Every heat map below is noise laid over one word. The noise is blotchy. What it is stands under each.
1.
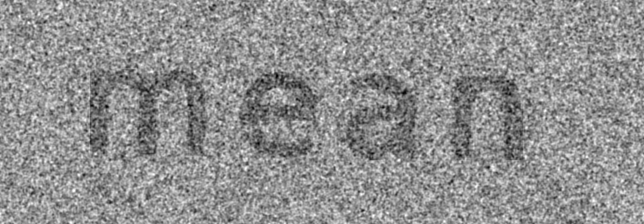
mean
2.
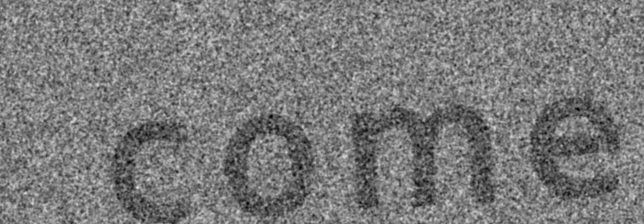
come
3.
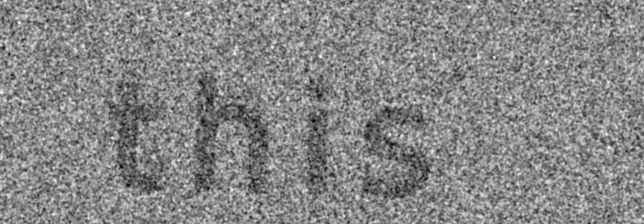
this
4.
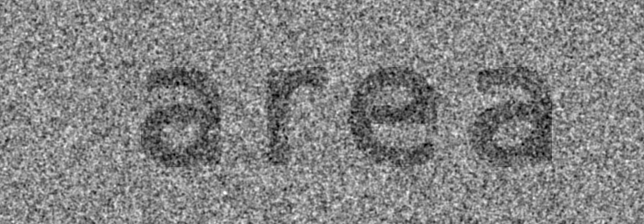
area
